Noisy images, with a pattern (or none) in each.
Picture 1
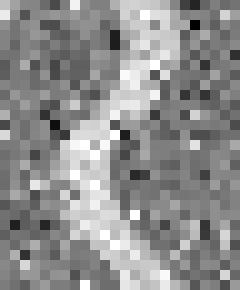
a wavy band
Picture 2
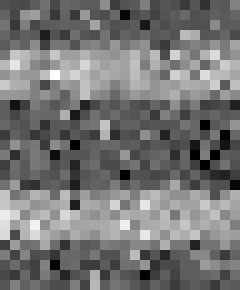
horizontal stripes
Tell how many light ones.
2
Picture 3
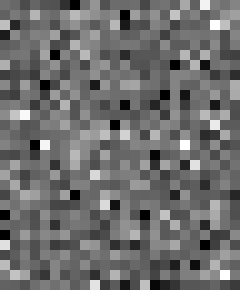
only noise
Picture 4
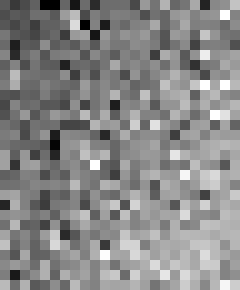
a smooth slope
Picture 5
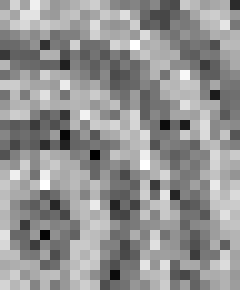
rings round one point
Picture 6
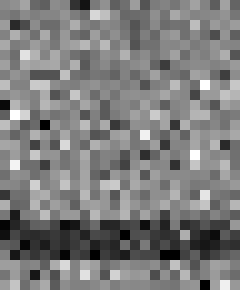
one horizontal stripe
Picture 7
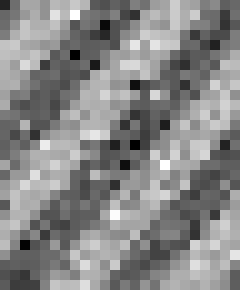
diagonal stripes
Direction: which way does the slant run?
bottom left to top right
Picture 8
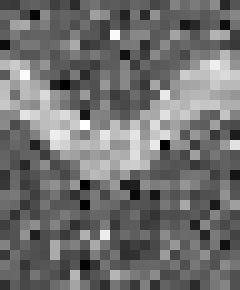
a wavy band
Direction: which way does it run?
left to right
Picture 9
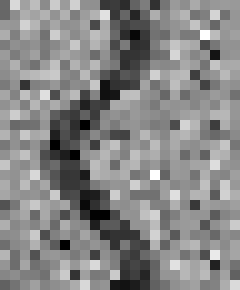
a wavy band
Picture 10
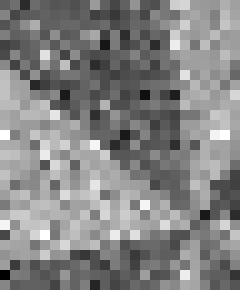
spokes from one point
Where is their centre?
bottom right
